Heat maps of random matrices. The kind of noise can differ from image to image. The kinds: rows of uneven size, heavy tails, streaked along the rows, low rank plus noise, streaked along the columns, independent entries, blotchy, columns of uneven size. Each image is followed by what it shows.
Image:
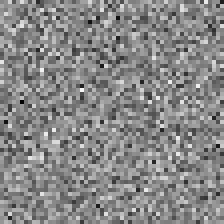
independent entries
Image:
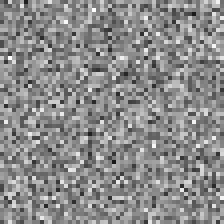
independent entries
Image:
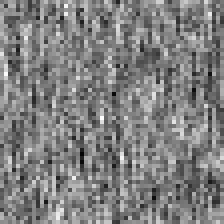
streaked along the columns
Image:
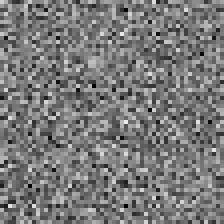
low rank plus noise
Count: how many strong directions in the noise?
one
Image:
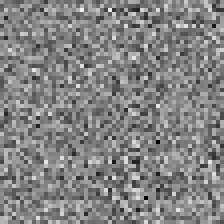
low rank plus noise
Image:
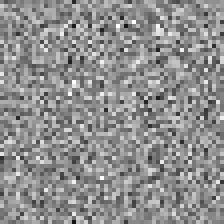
low rank plus noise
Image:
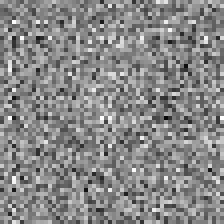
low rank plus noise
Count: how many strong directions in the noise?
one
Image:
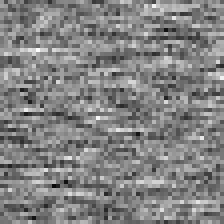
streaked along the rows
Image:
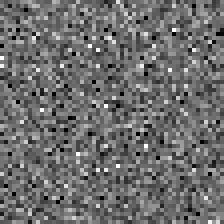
heavy tails
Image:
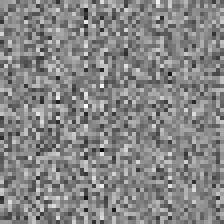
columns of uneven size
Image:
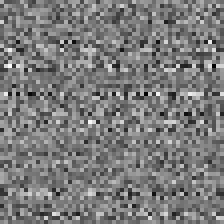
rows of uneven size
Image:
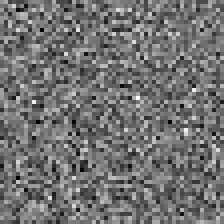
low rank plus noise
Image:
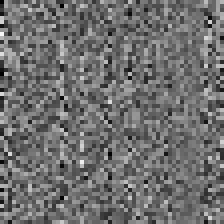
columns of uneven size
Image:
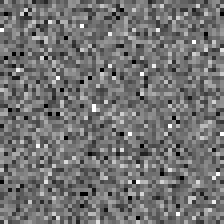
heavy tails
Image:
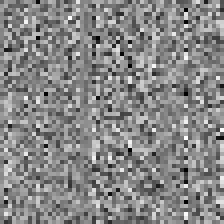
columns of uneven size
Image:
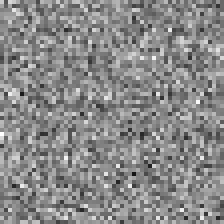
low rank plus noise
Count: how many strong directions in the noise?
three or four
